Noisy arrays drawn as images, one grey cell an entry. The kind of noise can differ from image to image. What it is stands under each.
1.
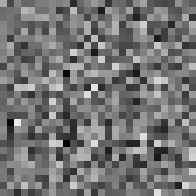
low rank plus noise
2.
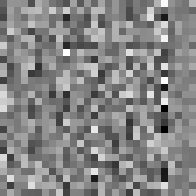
columns of uneven size
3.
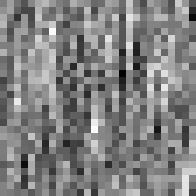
streaked along the columns
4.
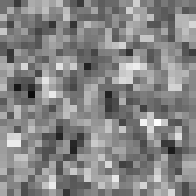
blotchy
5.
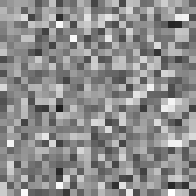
low rank plus noise
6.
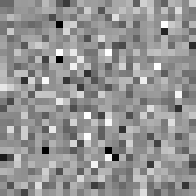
heavy tails
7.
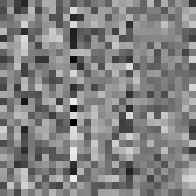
columns of uneven size
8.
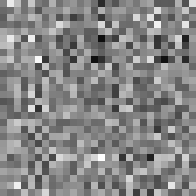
low rank plus noise
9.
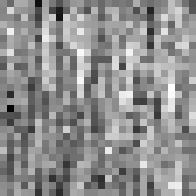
streaked along the columns
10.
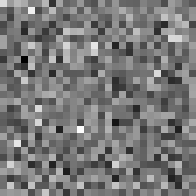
low rank plus noise
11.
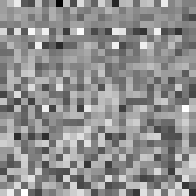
rows of uneven size
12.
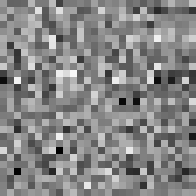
low rank plus noise
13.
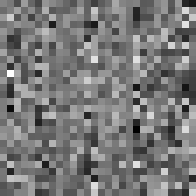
columns of uneven size
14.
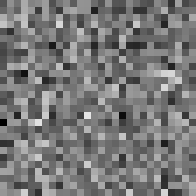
low rank plus noise
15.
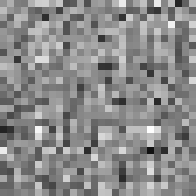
low rank plus noise
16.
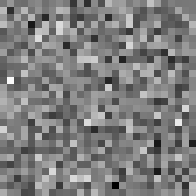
independent entries
